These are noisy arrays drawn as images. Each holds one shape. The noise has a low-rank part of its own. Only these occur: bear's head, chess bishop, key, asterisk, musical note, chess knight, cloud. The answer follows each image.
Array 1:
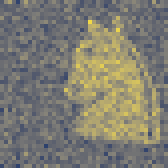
light chess knight
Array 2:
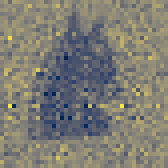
dark chess knight
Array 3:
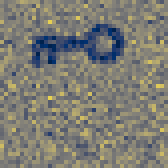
dark key
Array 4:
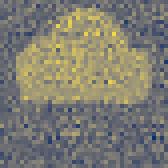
light cloud
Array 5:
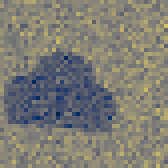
dark cloud
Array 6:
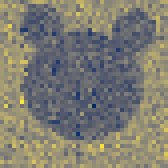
dark bear's head
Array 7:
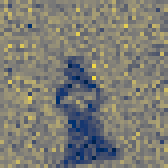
dark chess bishop
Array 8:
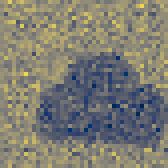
dark cloud
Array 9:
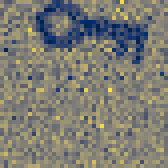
dark key
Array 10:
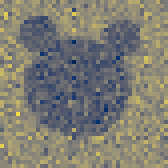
dark bear's head
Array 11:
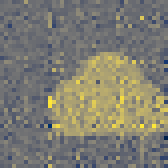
light cloud
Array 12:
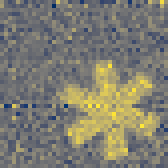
light asterisk
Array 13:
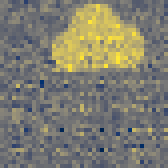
light cloud
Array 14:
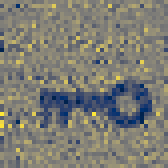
dark key
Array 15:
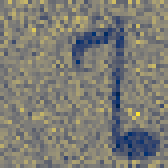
dark musical note
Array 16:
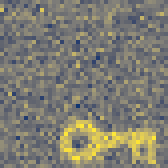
light key
